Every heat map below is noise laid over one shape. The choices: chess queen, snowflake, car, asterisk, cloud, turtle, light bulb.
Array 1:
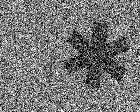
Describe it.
dark asterisk
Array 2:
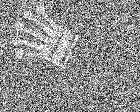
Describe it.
light chess queen
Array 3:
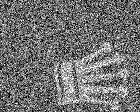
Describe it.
light chess queen
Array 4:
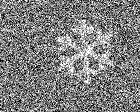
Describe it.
light snowflake
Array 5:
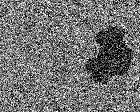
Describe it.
dark car
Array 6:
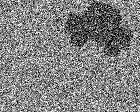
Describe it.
dark car
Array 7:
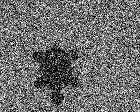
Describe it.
dark turtle
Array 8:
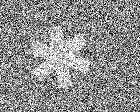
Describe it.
light asterisk
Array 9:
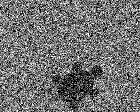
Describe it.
dark turtle, bottom middle
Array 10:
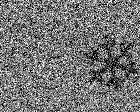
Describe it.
dark snowflake
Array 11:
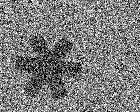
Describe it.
dark asterisk
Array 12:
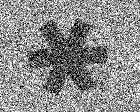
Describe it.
dark asterisk
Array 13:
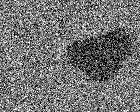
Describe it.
dark cloud
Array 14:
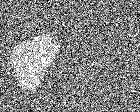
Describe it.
light cloud
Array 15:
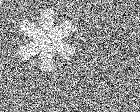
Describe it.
light asterisk
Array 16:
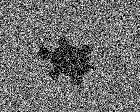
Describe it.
dark turtle, centre
